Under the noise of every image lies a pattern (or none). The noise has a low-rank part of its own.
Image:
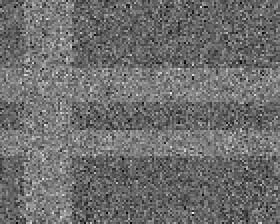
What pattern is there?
bands of rows crossing bands of columns
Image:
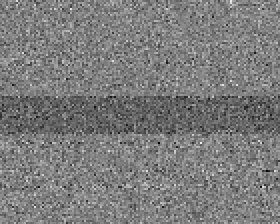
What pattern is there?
one band of rows
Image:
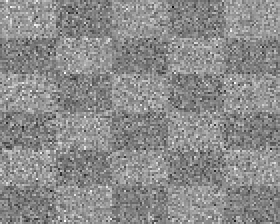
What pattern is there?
a checkerboard
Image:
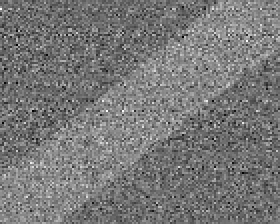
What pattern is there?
a diagonal band
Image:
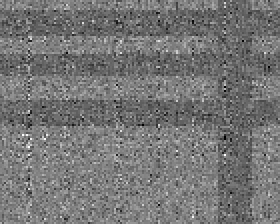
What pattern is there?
bands of rows crossing bands of columns
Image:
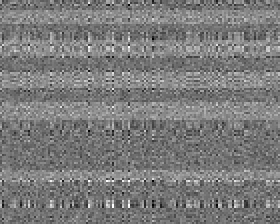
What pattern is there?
bands of rows
